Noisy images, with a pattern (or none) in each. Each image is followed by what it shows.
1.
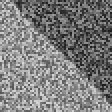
a sharp edge
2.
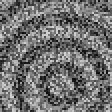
rings round one point
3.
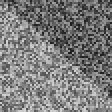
a sharp edge
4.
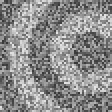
rings round one point
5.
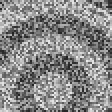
rings round one point
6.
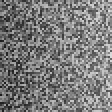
a smooth slope
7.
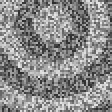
rings round one point
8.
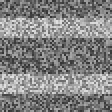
horizontal stripes
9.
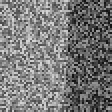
a sharp edge
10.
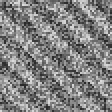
diagonal stripes
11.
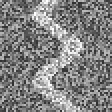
a wavy band
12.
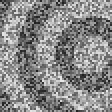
rings round one point
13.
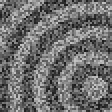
rings round one point
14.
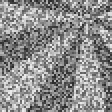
spokes from one point
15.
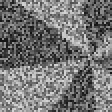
spokes from one point
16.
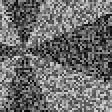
spokes from one point
